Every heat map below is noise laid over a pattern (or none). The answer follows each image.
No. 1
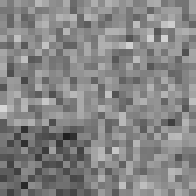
one block
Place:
bottom left
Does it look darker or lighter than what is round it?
darker
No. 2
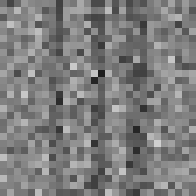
bands of columns
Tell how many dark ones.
3
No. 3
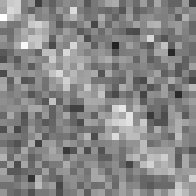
blocks along the diagonal
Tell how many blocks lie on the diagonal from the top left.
7
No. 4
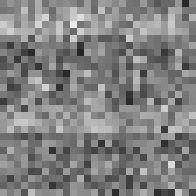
bands of rows
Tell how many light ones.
2
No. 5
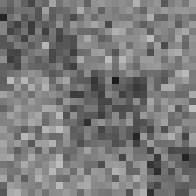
blocks along the diagonal
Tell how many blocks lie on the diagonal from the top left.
3
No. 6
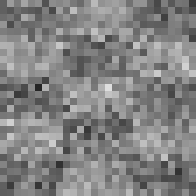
a checkerboard
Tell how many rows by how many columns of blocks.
5 by 3
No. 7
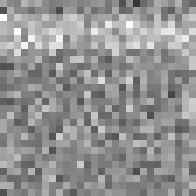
one band of rows
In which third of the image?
top
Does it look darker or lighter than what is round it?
lighter
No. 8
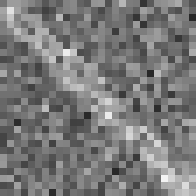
a diagonal band
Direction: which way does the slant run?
top left to bottom right
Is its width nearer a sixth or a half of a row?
a sixth
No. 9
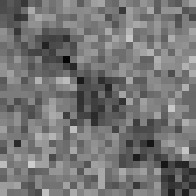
blocks along the diagonal
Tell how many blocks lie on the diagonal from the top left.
5
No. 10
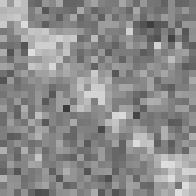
blocks along the diagonal
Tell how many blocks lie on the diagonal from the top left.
6
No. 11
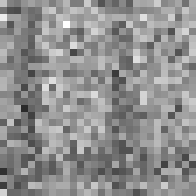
bands of rows crossing bands of columns
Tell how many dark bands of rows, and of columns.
1 and 2
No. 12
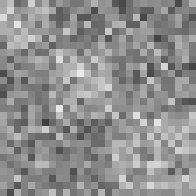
blocks along the diagonal
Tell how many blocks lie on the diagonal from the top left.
3
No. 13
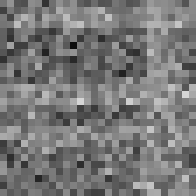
bands of rows crossing bands of columns
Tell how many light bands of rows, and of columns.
3 and 1
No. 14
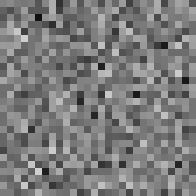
only noise
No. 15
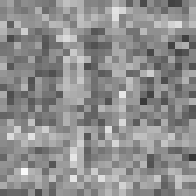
bands of rows crossing bands of columns
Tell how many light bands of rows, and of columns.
3 and 2
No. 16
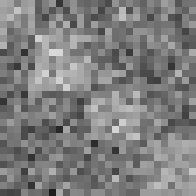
blocks along the diagonal
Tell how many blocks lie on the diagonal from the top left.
4
